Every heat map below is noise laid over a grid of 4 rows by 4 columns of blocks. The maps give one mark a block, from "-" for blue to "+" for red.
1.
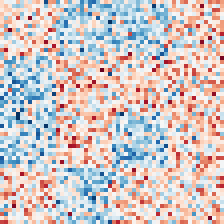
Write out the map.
+--+
-+++
-+-+
+-++
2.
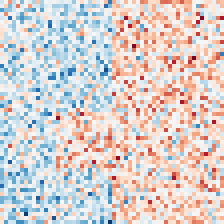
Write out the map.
--++
--++
-+++
--++
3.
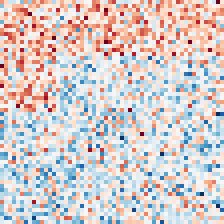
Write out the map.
++++
+---
----
----
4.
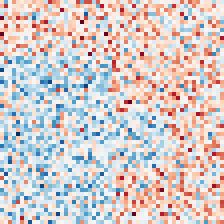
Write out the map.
++++
--++
---+
--++
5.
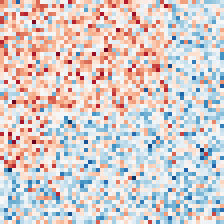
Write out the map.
+++-
+++-
+---
----
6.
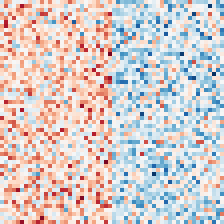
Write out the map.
++--
++--
++--
++--
